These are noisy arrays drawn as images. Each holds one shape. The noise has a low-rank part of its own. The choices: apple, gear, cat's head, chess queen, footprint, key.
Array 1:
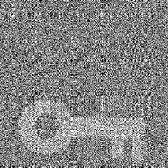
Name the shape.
key
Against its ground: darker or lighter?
lighter
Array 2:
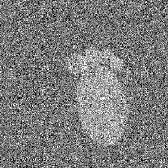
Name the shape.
footprint
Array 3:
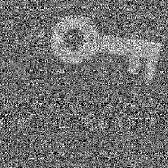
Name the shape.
key
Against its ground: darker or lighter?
lighter
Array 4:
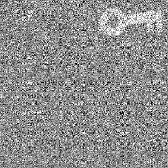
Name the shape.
key
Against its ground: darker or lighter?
lighter
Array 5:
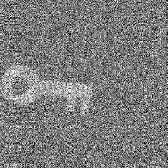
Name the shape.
key
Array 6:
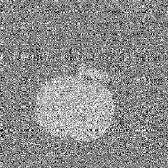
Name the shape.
apple
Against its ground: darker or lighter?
lighter
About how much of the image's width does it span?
half
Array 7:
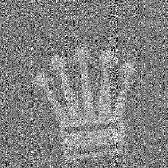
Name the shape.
chess queen
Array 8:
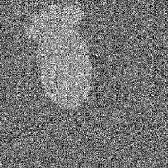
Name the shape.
footprint
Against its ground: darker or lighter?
lighter
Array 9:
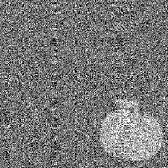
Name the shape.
apple
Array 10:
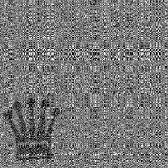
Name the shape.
chess queen
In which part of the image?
bottom left
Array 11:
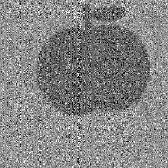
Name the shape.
apple
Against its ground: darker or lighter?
darker
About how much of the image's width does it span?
two thirds
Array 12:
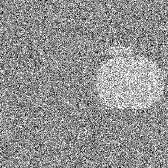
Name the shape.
apple
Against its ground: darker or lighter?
lighter
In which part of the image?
middle right
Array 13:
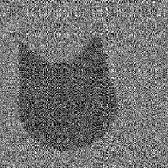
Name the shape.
cat's head
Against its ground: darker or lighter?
darker
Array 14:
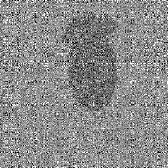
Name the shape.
footprint
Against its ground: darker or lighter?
darker
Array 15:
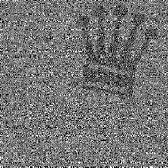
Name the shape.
chess queen
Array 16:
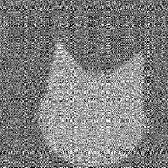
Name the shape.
cat's head
